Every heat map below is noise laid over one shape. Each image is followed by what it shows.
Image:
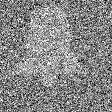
bell
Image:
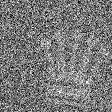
chess queen
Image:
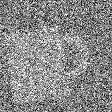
cup
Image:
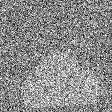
cloud
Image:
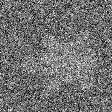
turtle
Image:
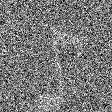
musical note
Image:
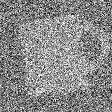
cup
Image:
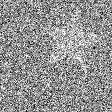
star
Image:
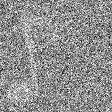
musical note
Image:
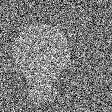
light bulb
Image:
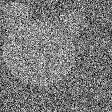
bear's head
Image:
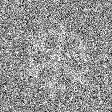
snowflake
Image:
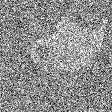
teapot
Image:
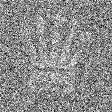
chess queen
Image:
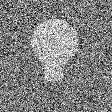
light bulb
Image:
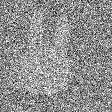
rabbit's head
